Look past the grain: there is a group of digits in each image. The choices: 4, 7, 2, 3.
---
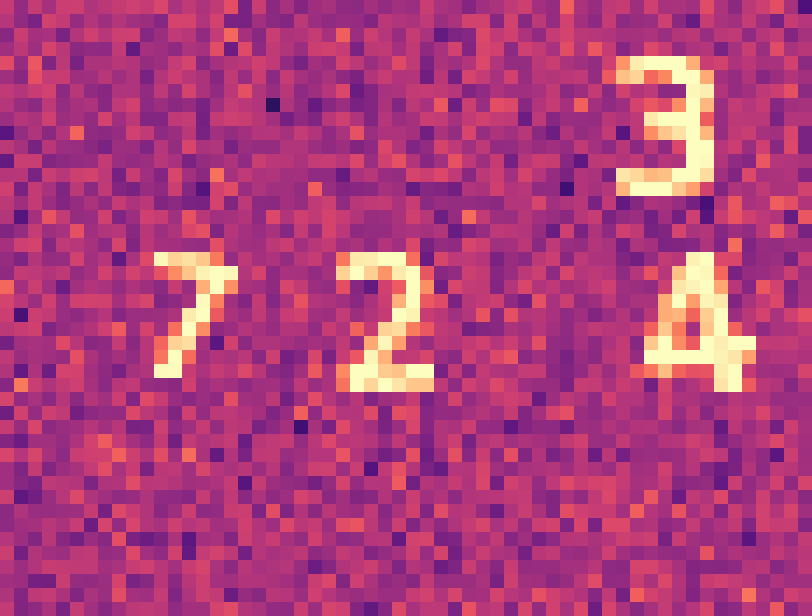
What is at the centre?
2
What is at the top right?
3
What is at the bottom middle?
nothing
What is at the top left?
nothing
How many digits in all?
4
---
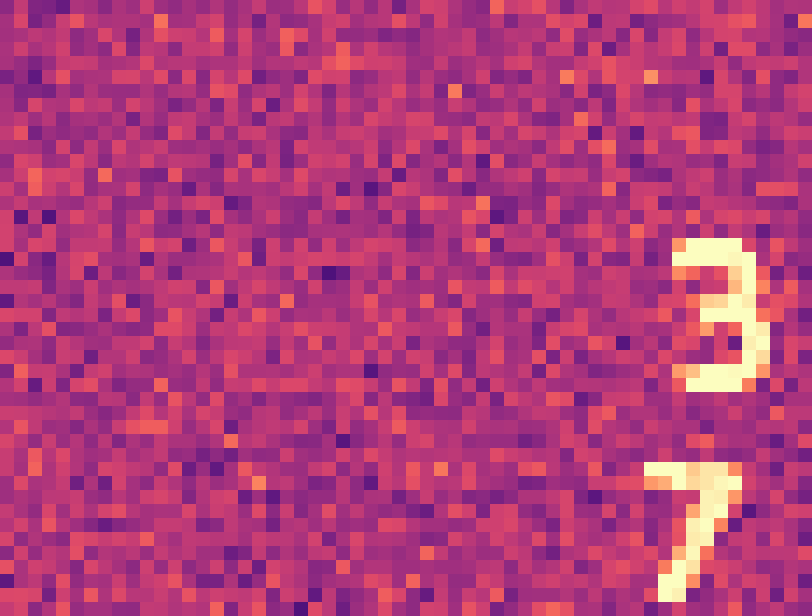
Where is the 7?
bottom right
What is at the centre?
nothing
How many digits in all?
2
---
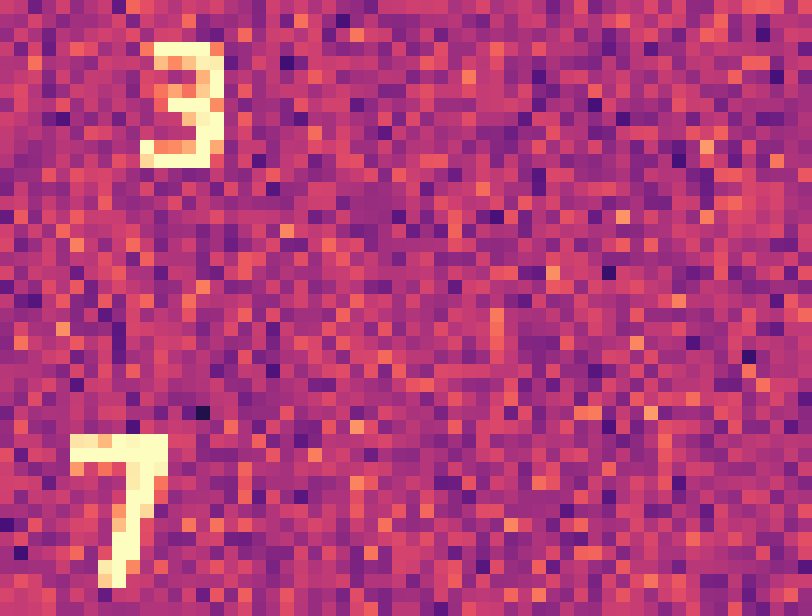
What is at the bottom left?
7
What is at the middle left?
nothing
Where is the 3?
top left
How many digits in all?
2
